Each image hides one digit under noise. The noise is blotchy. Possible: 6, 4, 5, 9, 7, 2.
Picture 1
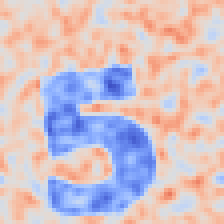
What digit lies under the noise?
5
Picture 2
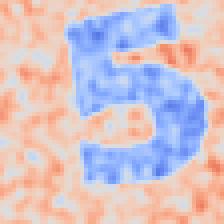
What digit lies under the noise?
5
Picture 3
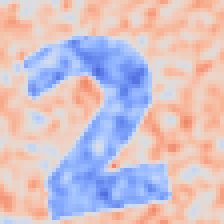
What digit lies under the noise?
2
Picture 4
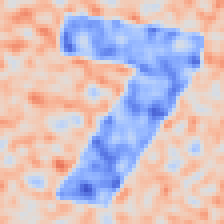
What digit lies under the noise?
7
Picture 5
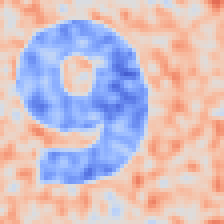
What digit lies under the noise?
9
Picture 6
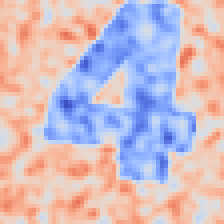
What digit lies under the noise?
4
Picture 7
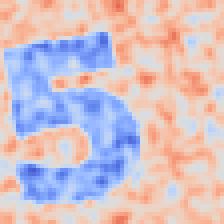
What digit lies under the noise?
5
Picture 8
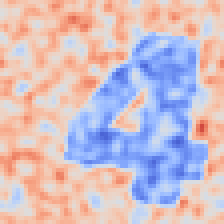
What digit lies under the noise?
4
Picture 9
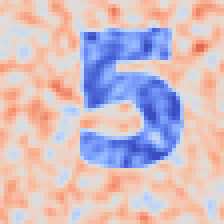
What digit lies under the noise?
5
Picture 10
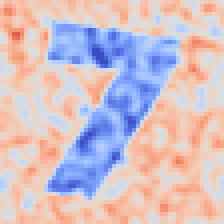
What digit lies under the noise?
7
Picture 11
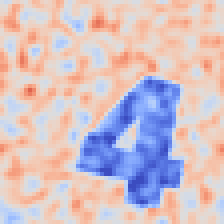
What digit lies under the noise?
4
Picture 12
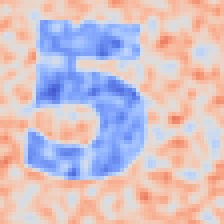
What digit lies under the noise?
5
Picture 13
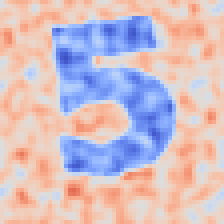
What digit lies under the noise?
5
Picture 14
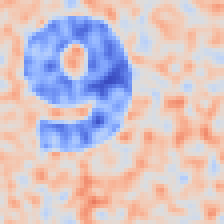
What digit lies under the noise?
9
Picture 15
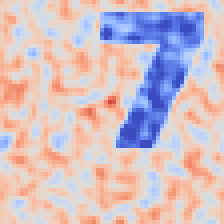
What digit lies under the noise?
7
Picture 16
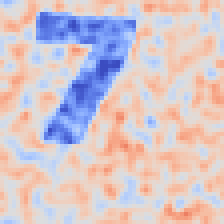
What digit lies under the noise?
7
